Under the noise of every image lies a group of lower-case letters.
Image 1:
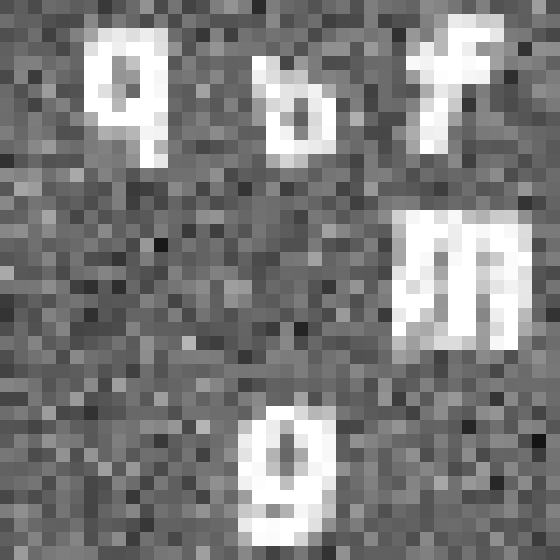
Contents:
top left: q; top middle: b; top right: f; middle right: m; bottom middle: g
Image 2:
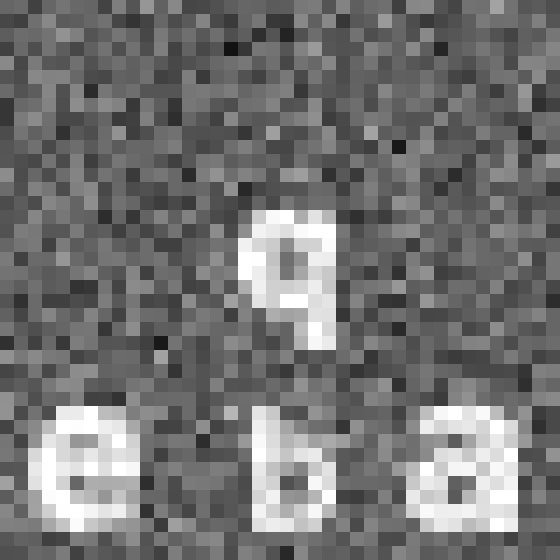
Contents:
centre: q; bottom left: e; bottom middle: b; bottom right: a
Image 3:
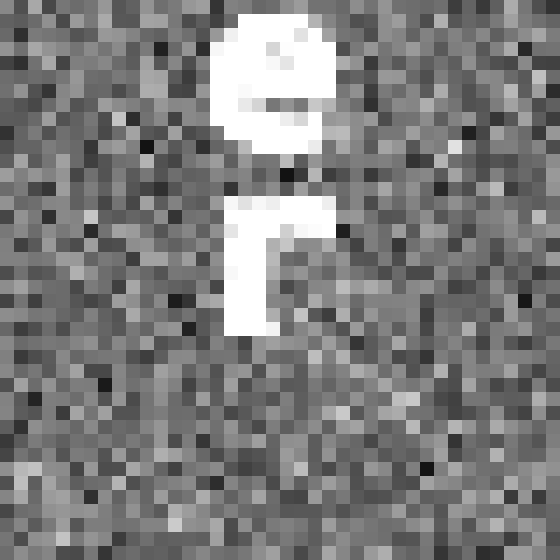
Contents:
top middle: e; centre: r
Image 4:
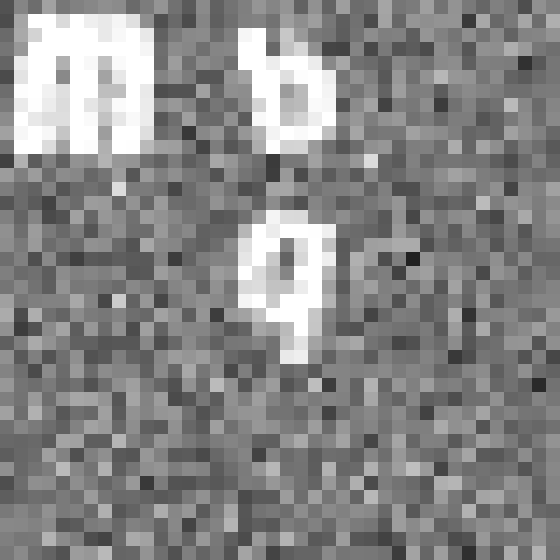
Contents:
top left: m; top middle: b; centre: q
